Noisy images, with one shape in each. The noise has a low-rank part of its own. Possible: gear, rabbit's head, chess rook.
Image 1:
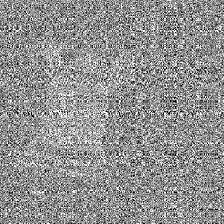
light chess rook
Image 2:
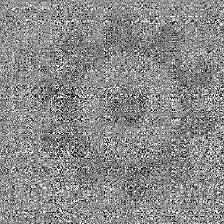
dark gear
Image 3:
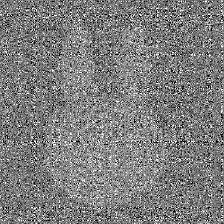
light rabbit's head
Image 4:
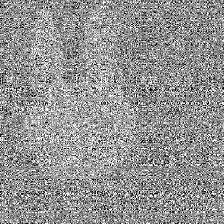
light rabbit's head
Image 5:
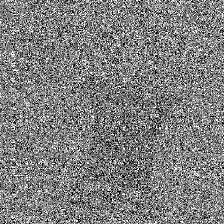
dark chess rook
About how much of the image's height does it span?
two thirds
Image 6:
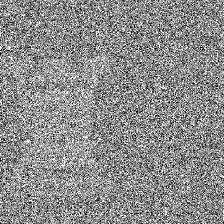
light chess rook
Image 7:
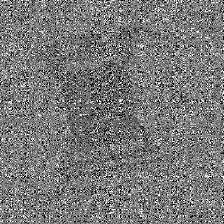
dark chess rook
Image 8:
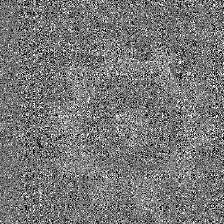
light gear
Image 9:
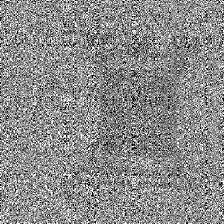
dark chess rook
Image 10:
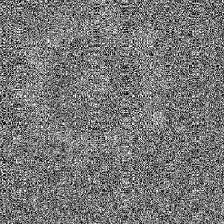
light gear
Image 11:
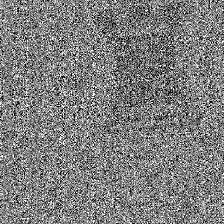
dark chess rook
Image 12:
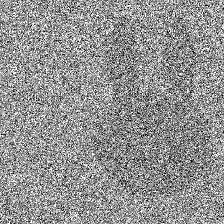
dark rabbit's head
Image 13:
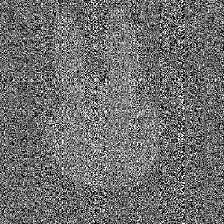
light rabbit's head
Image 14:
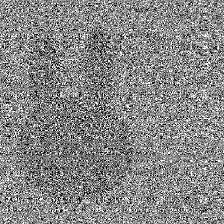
dark rabbit's head
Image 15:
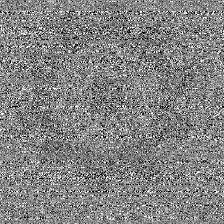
dark gear
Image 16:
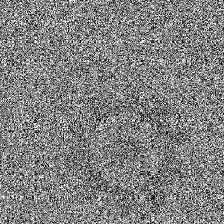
dark gear
